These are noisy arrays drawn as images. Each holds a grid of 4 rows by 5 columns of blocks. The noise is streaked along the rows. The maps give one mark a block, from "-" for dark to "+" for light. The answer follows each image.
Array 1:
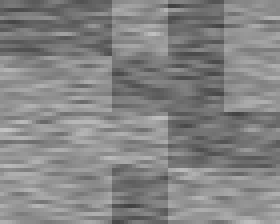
- - + - +
+ + - - +
+ + + - -
+ + - + +
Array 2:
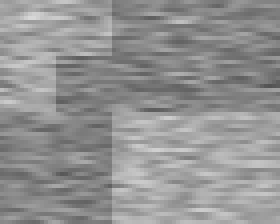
+ + - - -
+ - - - -
- - + + +
- - + + +
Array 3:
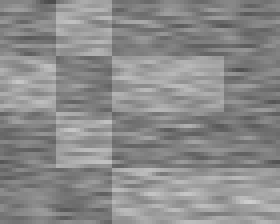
- + - - -
+ - + + -
- + - - -
- - + + +
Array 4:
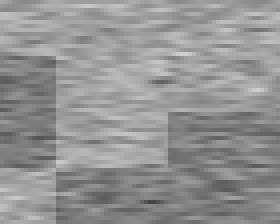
+ + + + +
- + + + +
- + + - -
+ - - - -
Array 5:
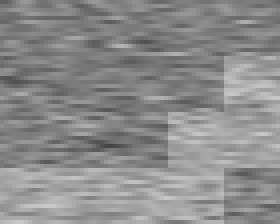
- - - - -
- - - - +
- - - + +
+ + + + -
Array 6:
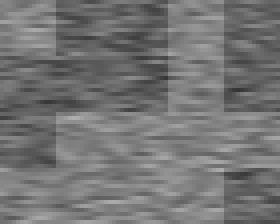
+ - - + -
- - - + -
- + + + +
+ + + + -
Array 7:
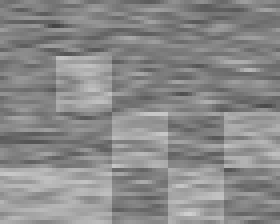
- - - - -
- + - - -
- - + - +
+ + - + -
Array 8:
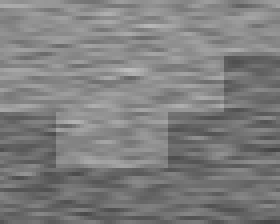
+ + + + +
+ + + + -
- + + - -
- - - - -
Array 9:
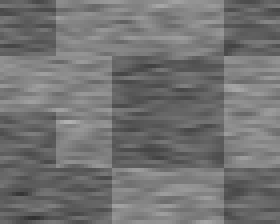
- + + + -
+ + - - +
- + - - +
- - + + -
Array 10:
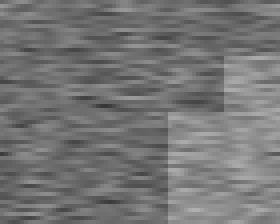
- - - - -
- - - - +
- - - + +
- - - + +
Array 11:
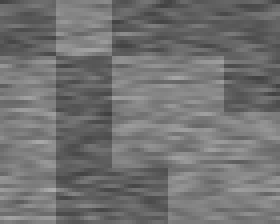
- + - - -
+ - + + -
+ - + + +
+ - - + +
